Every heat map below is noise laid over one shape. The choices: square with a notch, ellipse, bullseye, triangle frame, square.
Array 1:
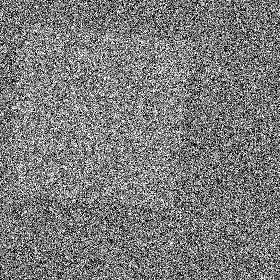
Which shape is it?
square
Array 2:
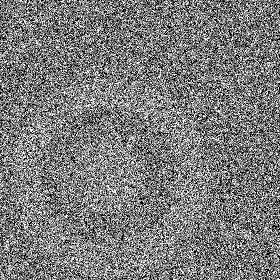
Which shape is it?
bullseye
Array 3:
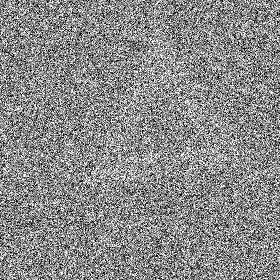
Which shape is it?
triangle frame
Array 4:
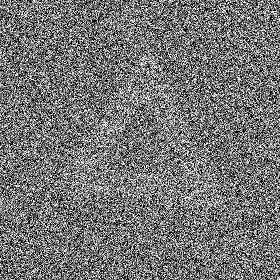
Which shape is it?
triangle frame
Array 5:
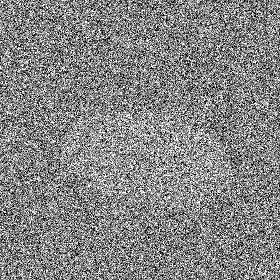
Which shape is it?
ellipse
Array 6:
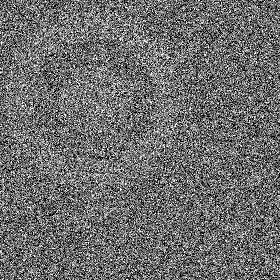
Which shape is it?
bullseye
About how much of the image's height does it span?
two thirds
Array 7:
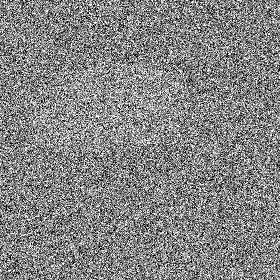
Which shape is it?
ellipse
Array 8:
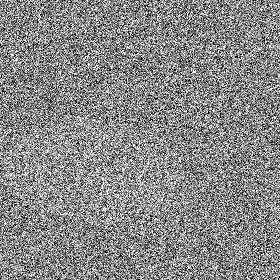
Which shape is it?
ellipse
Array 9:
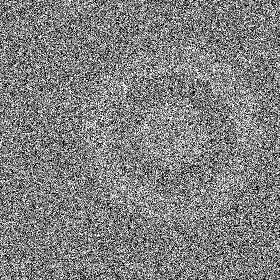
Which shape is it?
bullseye
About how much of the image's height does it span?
two thirds
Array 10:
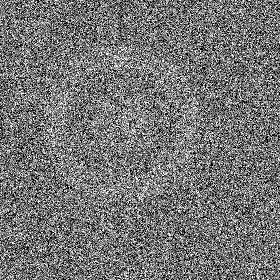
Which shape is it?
bullseye
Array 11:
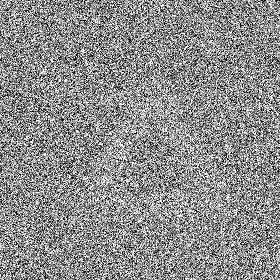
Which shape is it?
triangle frame
